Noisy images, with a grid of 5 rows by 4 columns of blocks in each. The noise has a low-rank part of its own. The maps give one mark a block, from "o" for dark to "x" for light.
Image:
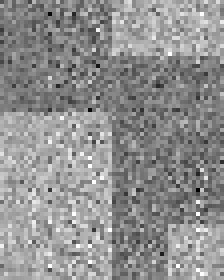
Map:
o o x x
o o o o
x x o o
x x o o
x x o x
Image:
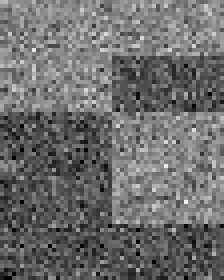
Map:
x x x x
x x o o
o o x x
o o x x
o o o o
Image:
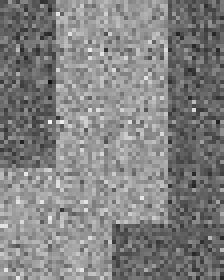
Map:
o x x o
o x x o
o x x o
x x x o
x x o o
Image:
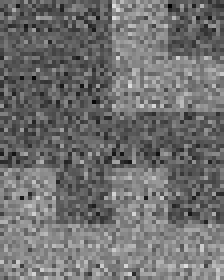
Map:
o o x o
o o x x
o o o o
x o x o
x x x x
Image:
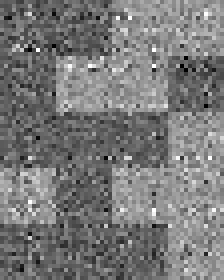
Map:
o o x x
o x x o
o o o x
x o x x
o o o x
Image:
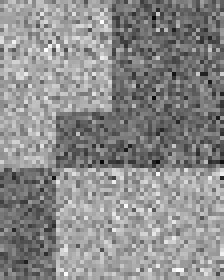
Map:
x x o o
x x o o
x o o o
o x x x
o x x x
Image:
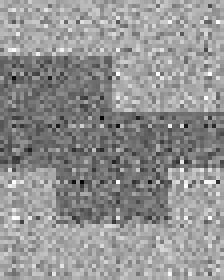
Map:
x x x x
o o x x
o o o o
x o o x
x x x x
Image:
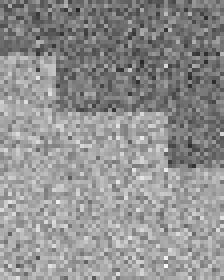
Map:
o o o o
x o o o
x x x o
x x x x
x x x x
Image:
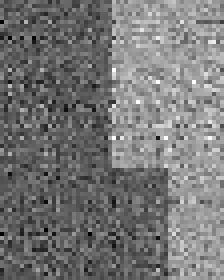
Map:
o o x x
o o x x
o o x x
o o o x
o o o x
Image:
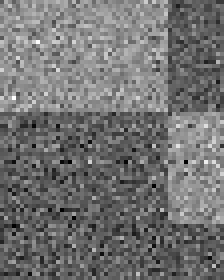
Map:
x x x o
x x x o
o o o x
o o o x
o o o o
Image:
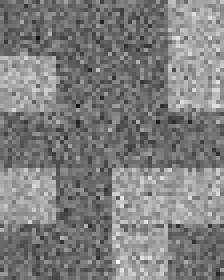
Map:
o o o x
x o o x
o o o o
x o x x
o o x o
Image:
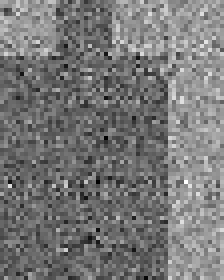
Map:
x o x x
o o o x
o o o x
o o o x
o o o x
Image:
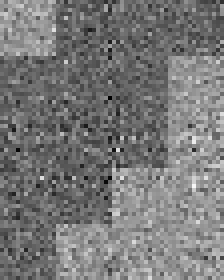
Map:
x o o o
o o o x
o o o x
o o x x
o x x x
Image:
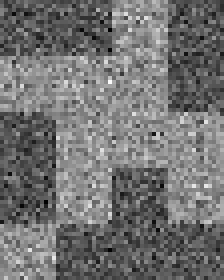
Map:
o o x o
x x x o
o x x x
o x o x
x o o o
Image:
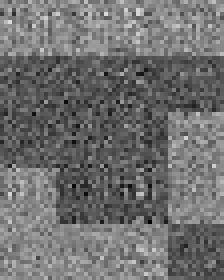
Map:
x x x x
o o o o
o o o x
x o o x
x x x o
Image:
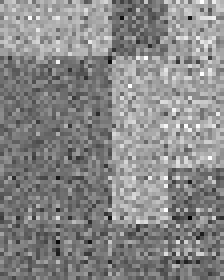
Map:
x x o x
o o x x
o o x x
o o x o
o o o o
